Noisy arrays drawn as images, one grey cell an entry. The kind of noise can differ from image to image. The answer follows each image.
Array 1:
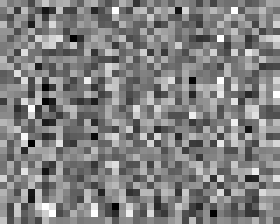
low rank plus noise
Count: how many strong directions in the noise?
two
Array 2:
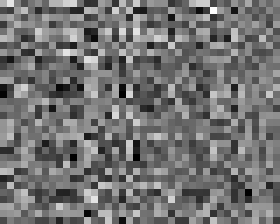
low rank plus noise
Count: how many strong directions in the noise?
one
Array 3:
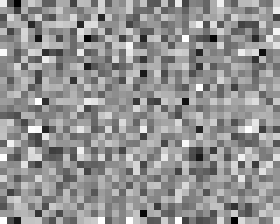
low rank plus noise
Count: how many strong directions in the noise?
three or four
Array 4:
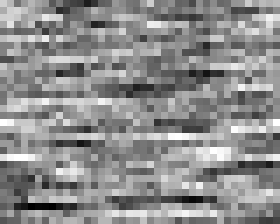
streaked along the rows
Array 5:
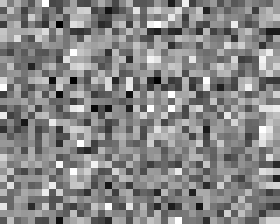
low rank plus noise
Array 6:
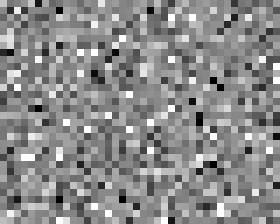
heavy tails
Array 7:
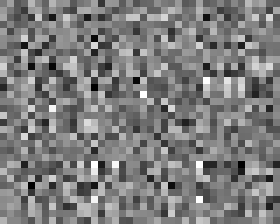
low rank plus noise
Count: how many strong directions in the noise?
two
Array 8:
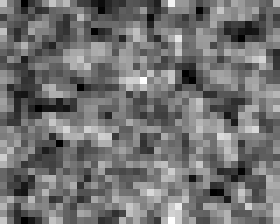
blotchy
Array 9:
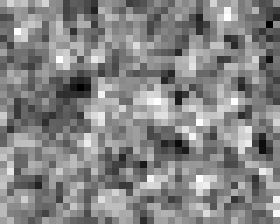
blotchy
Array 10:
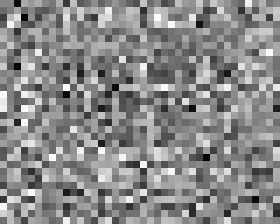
low rank plus noise
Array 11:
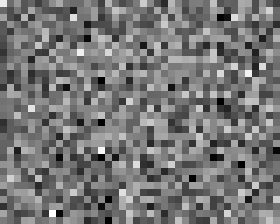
independent entries
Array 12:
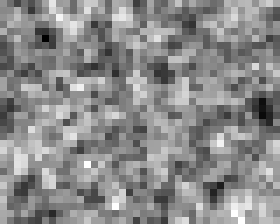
blotchy
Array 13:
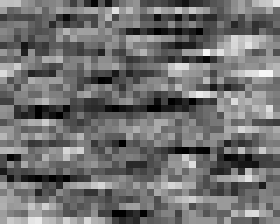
streaked along the rows
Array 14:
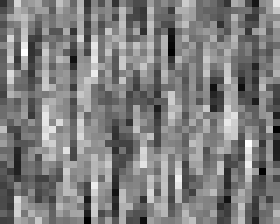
streaked along the columns
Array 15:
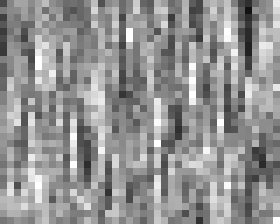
streaked along the columns
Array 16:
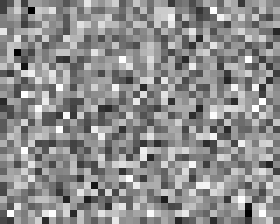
independent entries
